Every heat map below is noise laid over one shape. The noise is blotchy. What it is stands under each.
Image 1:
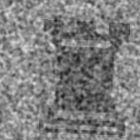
dark chess rook
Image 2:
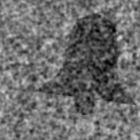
dark bell
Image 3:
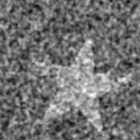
light star
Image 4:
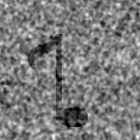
dark musical note
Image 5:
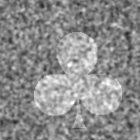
light club
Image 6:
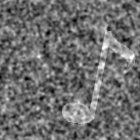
light musical note
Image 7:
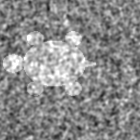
light turtle
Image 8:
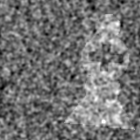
light chess bishop
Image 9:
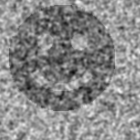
dark smiling face
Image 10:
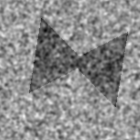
dark bow tie
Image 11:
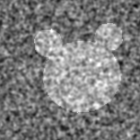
light bear's head
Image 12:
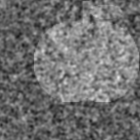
light apple
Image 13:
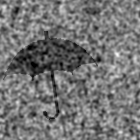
dark umbrella
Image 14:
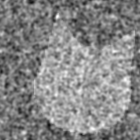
light cat's head
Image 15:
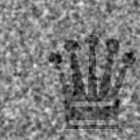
dark chess queen
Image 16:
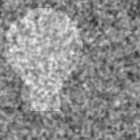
light light bulb
